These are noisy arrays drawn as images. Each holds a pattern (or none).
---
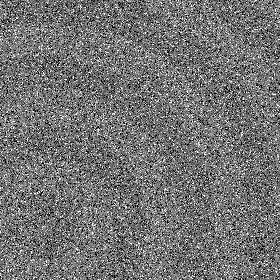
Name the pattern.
rings round one point
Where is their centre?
bottom left
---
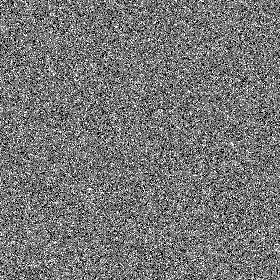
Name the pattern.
only noise
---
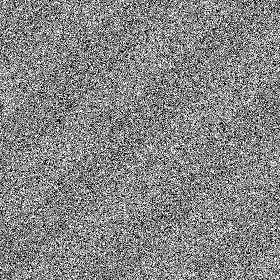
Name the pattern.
diagonal stripes
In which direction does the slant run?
bottom left to top right
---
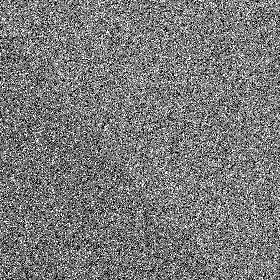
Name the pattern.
a sharp edge
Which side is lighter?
top right
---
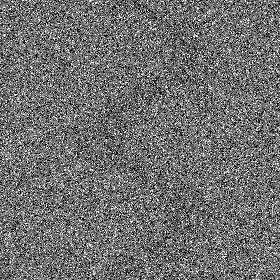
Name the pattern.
a wavy band
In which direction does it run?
top to bottom
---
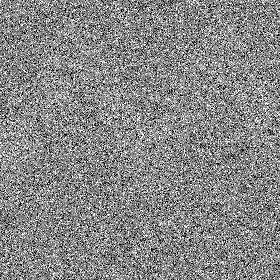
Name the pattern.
a wavy band
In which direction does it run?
left to right
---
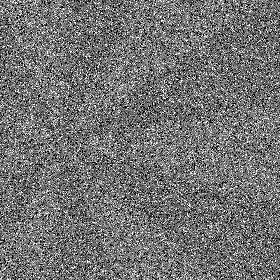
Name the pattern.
spokes from one point
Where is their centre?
middle left
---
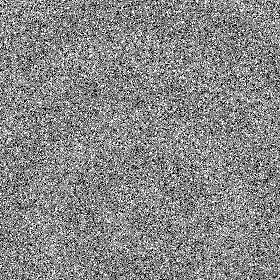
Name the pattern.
rings round one point
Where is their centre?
bottom middle
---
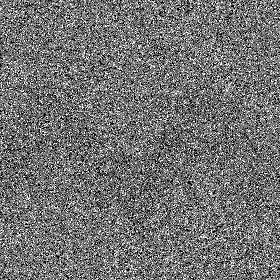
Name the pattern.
a wavy band
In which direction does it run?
left to right
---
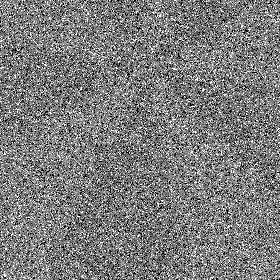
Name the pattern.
spokes from one point
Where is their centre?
top middle
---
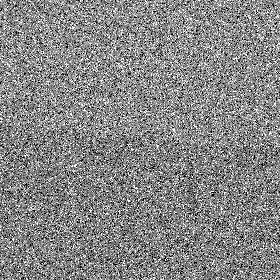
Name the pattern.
a sharp edge
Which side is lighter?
top
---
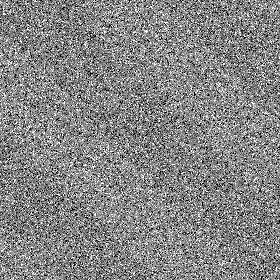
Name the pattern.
diagonal stripes
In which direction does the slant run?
top left to bottom right
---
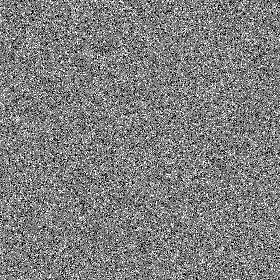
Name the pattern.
only noise
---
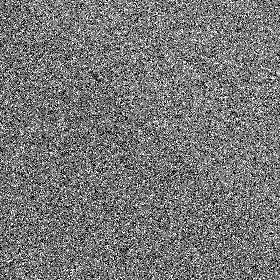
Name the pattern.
a sharp edge
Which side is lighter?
top right
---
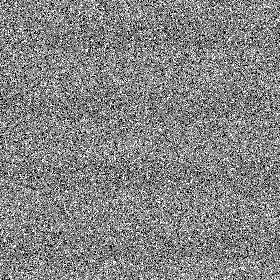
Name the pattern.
horizontal stripes
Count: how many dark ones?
4
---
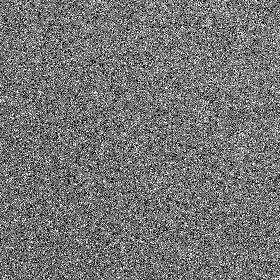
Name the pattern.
a smooth slope
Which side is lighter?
top right
